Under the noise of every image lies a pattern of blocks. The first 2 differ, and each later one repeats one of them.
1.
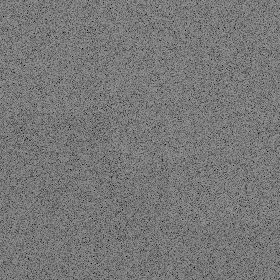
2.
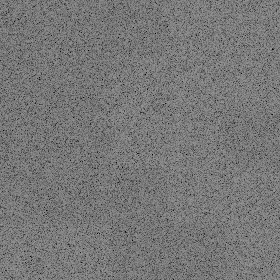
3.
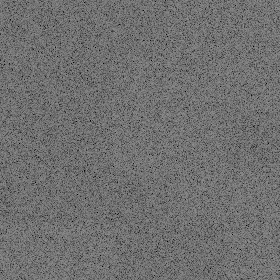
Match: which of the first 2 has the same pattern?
2
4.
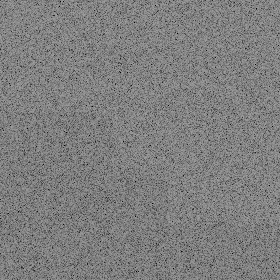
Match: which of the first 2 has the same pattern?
1
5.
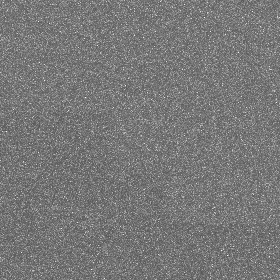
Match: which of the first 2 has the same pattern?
1
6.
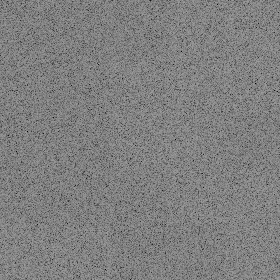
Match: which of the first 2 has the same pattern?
2
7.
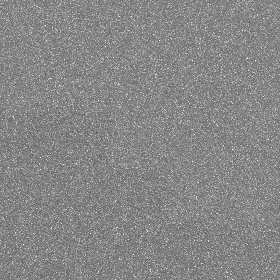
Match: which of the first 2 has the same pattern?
1
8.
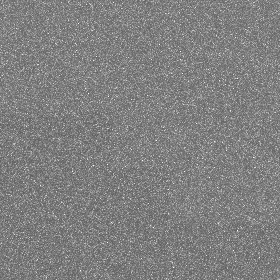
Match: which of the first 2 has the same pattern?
1
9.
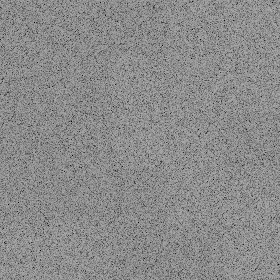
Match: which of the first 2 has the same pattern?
2
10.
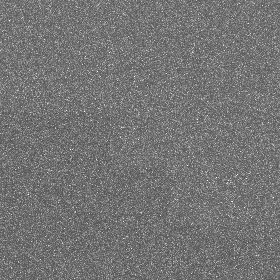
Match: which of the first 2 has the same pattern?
1
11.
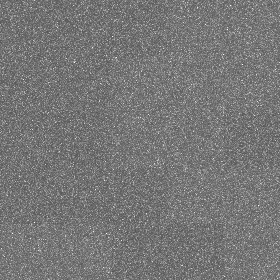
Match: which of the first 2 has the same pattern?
2
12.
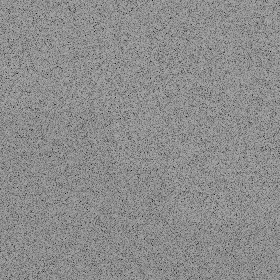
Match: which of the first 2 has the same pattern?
1
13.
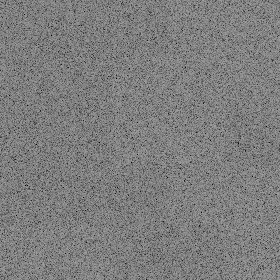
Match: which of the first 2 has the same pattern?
2
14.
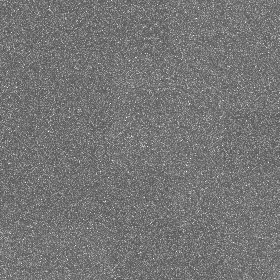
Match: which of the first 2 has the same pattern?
2
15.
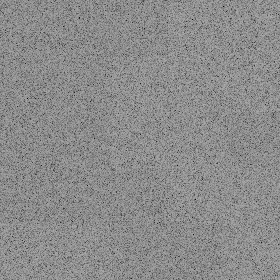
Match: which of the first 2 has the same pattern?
2
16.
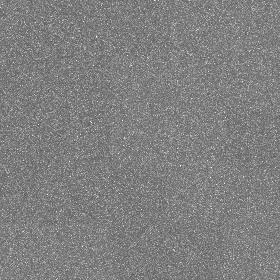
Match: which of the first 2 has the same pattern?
2
